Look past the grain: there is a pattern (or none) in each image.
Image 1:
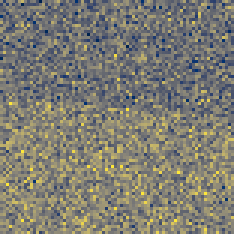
a sharp edge
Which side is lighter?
bottom
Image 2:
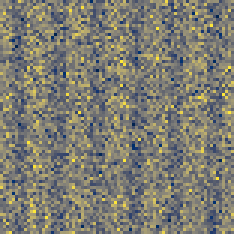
vertical stripes
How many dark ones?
6
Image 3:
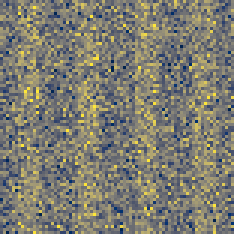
vertical stripes
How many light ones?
4
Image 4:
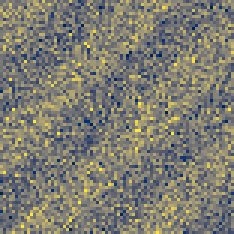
diagonal stripes
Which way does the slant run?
bottom left to top right
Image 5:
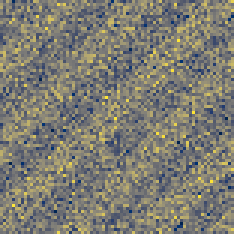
diagonal stripes
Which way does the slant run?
bottom left to top right
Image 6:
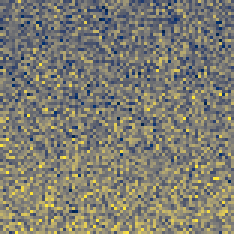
a smooth slope
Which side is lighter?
bottom
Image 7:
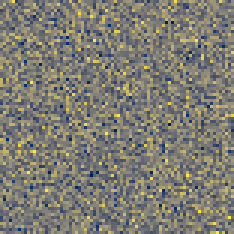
only noise
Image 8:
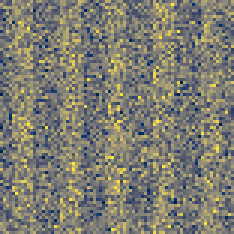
vertical stripes
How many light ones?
5
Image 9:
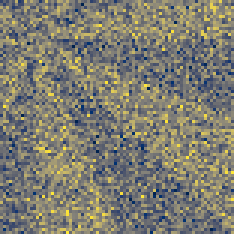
spokes from one point
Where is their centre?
top left
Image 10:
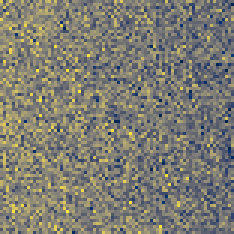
a smooth slope
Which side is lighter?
left
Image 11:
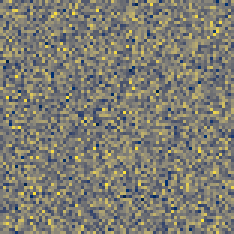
only noise
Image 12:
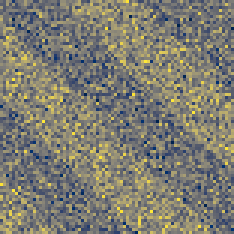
diagonal stripes
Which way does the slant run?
top left to bottom right
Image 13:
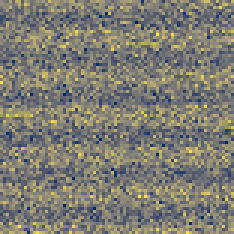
horizontal stripes
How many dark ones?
6
